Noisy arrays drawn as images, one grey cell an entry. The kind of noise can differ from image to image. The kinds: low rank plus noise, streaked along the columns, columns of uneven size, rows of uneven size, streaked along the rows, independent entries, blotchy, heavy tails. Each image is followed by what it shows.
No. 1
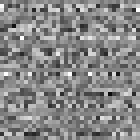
rows of uneven size
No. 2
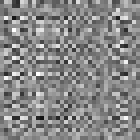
low rank plus noise
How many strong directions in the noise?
one
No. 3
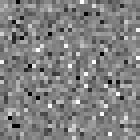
heavy tails
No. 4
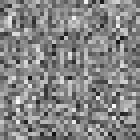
low rank plus noise
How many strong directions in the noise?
five to eight
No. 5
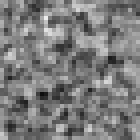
blotchy
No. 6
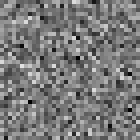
independent entries
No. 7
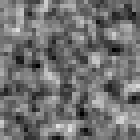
blotchy
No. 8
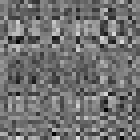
low rank plus noise
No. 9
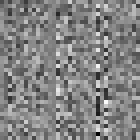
columns of uneven size
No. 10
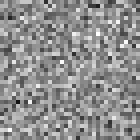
independent entries
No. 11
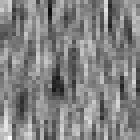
streaked along the columns
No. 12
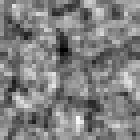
blotchy
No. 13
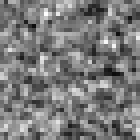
blotchy
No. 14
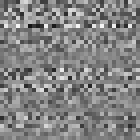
rows of uneven size
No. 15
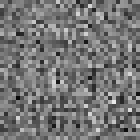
low rank plus noise
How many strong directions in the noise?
five to eight
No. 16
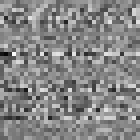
rows of uneven size
